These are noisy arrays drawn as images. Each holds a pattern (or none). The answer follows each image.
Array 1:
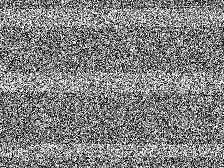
bands of rows
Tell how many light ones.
3
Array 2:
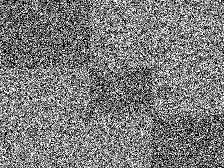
blocks along the diagonal
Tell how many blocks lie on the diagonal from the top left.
3
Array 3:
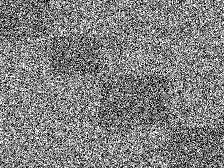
blocks along the diagonal
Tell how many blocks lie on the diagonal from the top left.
4
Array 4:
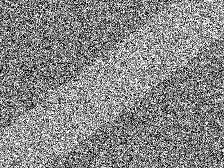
a diagonal band
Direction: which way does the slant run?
bottom left to top right
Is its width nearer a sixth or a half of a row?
a half
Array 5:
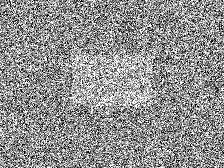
one block
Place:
centre
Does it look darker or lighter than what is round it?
lighter
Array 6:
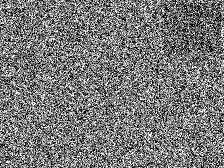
one block
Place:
top right
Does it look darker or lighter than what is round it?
darker
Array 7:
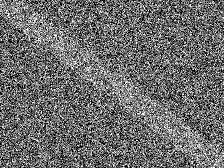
a diagonal band
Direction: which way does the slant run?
top left to bottom right
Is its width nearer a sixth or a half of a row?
a sixth
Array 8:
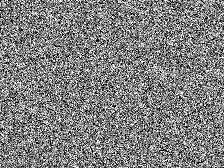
only noise
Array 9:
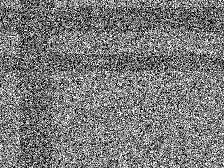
bands of rows crossing bands of columns
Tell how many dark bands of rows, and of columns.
2 and 1
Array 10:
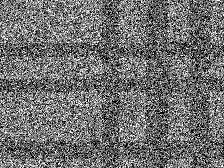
bands of rows crossing bands of columns
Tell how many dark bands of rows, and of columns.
3 and 3
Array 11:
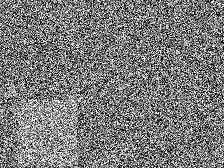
one block
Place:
bottom left
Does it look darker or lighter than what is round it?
lighter
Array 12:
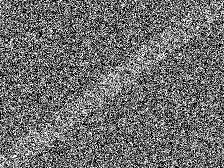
a diagonal band
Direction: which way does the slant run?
bottom left to top right
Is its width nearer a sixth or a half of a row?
a sixth
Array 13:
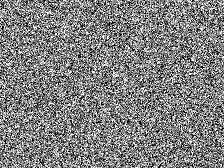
only noise
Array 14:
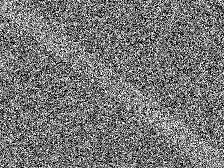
a diagonal band
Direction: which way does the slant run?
top left to bottom right
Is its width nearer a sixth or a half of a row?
a sixth
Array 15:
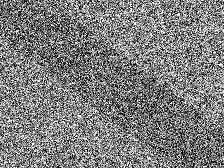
a diagonal band
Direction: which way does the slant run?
top left to bottom right
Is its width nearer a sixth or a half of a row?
a half
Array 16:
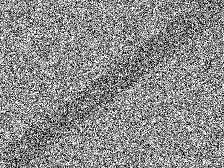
a diagonal band
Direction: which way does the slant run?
bottom left to top right
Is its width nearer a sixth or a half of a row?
a sixth
